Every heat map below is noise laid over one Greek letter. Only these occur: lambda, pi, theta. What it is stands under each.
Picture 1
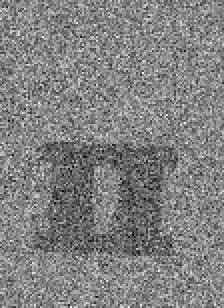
pi
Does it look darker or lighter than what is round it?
darker
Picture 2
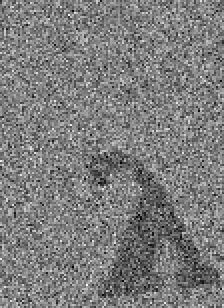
lambda
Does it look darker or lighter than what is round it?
darker
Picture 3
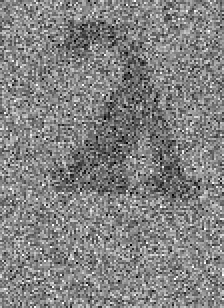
lambda
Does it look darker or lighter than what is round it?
darker
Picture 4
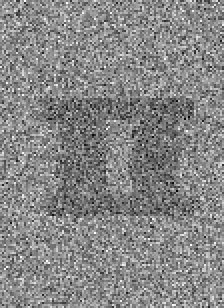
pi
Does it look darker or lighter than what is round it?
darker
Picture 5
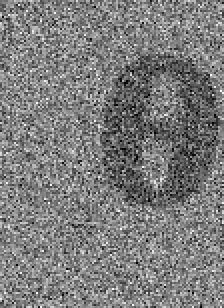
theta
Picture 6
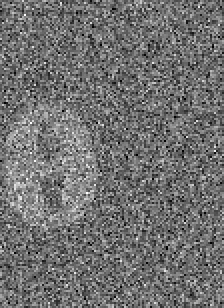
theta
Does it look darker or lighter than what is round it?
lighter
